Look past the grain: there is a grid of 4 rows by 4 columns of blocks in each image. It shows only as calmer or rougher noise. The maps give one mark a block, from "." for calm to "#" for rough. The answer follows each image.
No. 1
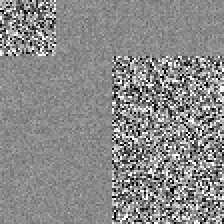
#...
..##
..##
..##
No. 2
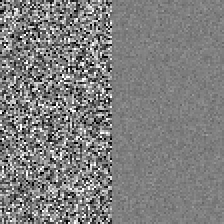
##..
##..
##..
##..
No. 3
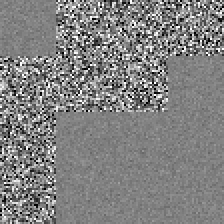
.###
###.
#...
#...
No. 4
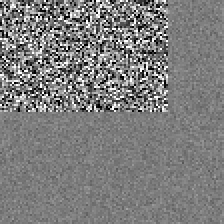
###.
###.
....
....
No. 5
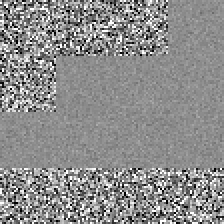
###.
#...
....
####
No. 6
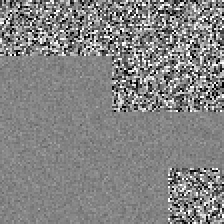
####
..##
....
...#
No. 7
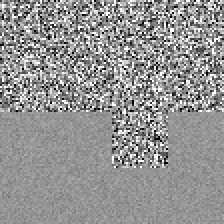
####
####
..#.
....
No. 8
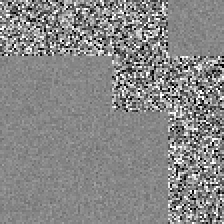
###.
..##
...#
...#
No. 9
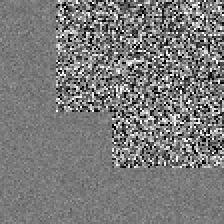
.###
.###
..##
....
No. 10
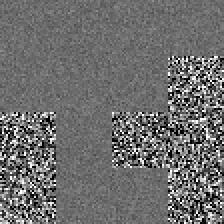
....
...#
#.##
#..#
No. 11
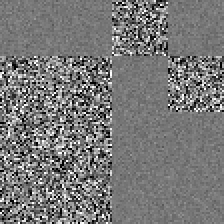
..#.
##.#
##..
##..
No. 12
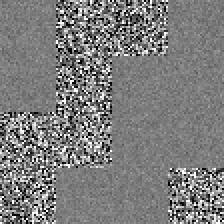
.##.
.#..
##..
#..#
